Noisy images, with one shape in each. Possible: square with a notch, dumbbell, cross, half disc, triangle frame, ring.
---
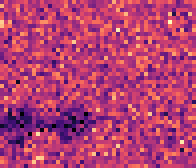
dumbbell
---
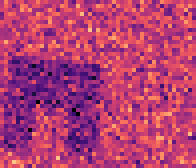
square with a notch
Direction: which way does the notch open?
down
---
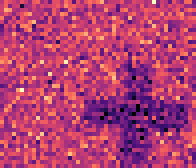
cross
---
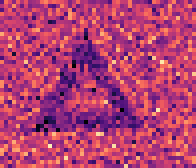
triangle frame
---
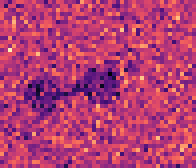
dumbbell
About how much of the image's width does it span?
half
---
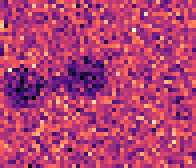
dumbbell
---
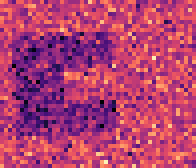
square with a notch
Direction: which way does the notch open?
right
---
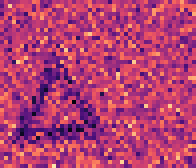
triangle frame
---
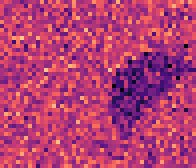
half disc
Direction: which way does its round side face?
up and left
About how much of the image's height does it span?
half
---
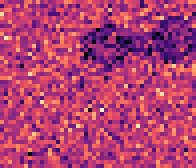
dumbbell
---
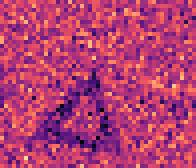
triangle frame
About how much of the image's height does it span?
half
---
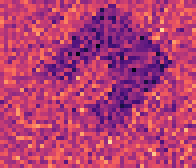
square with a notch
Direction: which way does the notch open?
down and left
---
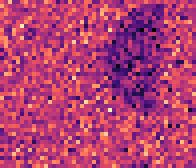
half disc
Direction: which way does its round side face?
left
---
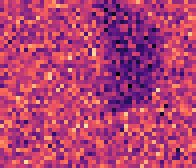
half disc
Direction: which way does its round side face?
right
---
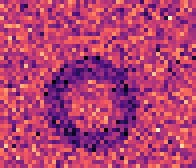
ring
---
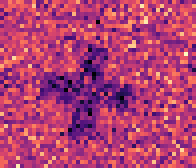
cross
